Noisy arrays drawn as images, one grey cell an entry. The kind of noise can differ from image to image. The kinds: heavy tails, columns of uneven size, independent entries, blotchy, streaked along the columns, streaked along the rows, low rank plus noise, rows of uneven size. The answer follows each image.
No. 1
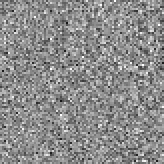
low rank plus noise
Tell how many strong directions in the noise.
one
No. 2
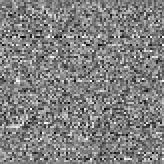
rows of uneven size
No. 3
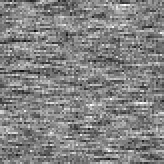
streaked along the rows
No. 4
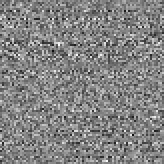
rows of uneven size
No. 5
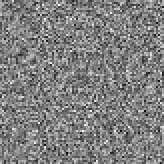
low rank plus noise
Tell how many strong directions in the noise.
three or four
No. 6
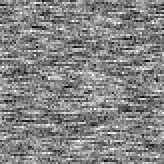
streaked along the rows
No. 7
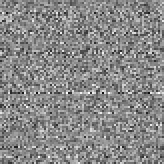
rows of uneven size
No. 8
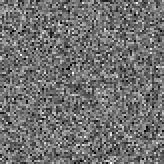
independent entries
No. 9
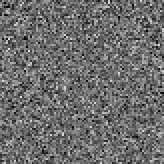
independent entries
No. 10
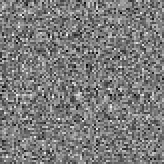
low rank plus noise
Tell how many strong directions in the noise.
three or four
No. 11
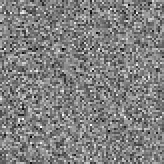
low rank plus noise
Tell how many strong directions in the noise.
one
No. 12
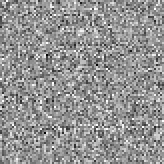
low rank plus noise
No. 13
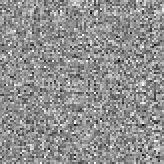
low rank plus noise
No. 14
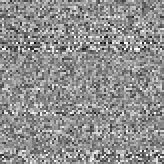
rows of uneven size
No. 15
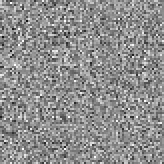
low rank plus noise
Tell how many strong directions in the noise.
five to eight
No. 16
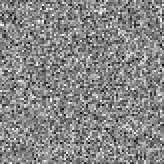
independent entries
